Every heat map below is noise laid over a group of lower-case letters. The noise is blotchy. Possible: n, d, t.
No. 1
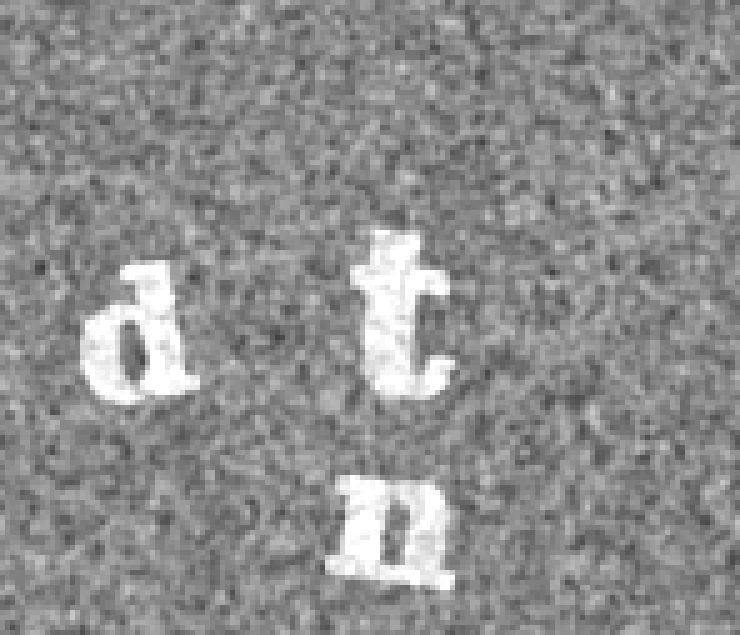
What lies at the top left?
nothing
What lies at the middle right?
nothing
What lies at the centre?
t
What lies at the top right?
nothing
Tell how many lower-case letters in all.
3
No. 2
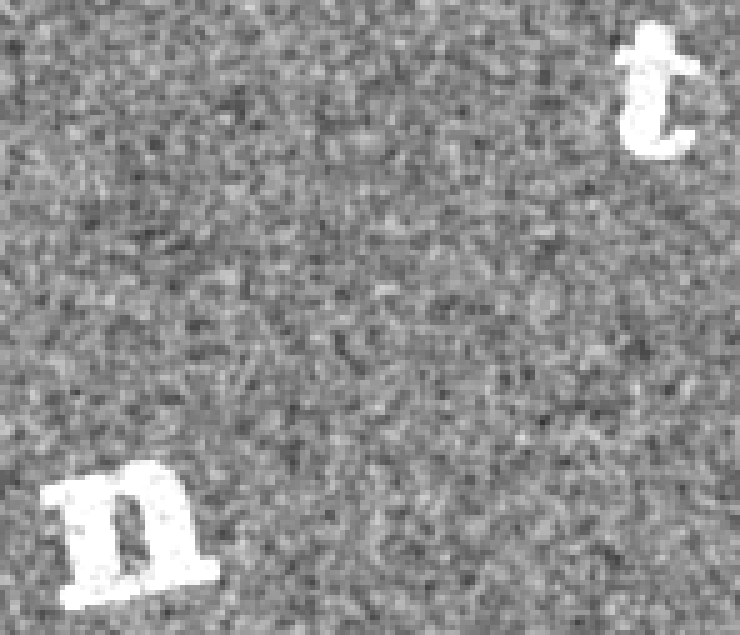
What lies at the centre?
nothing
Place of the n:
bottom left
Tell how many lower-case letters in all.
2
